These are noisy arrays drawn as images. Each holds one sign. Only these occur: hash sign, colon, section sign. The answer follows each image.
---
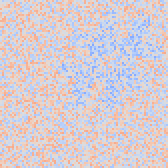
blue hash sign
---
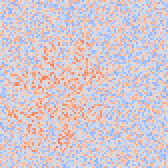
red hash sign
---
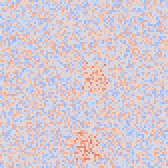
red colon
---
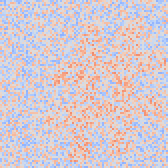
red hash sign
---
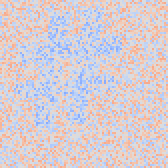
blue hash sign
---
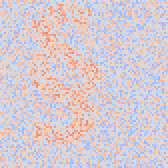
red section sign
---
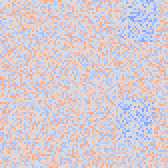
blue colon
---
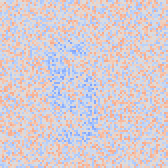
blue section sign
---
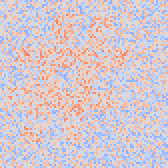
red hash sign
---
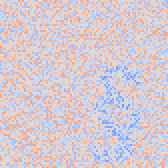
blue section sign
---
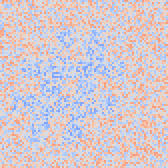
blue hash sign
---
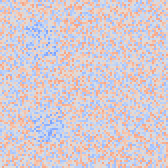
blue colon
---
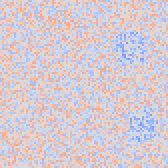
blue colon
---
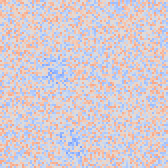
blue colon
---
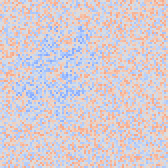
blue hash sign
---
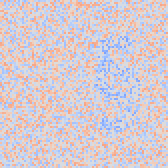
blue section sign
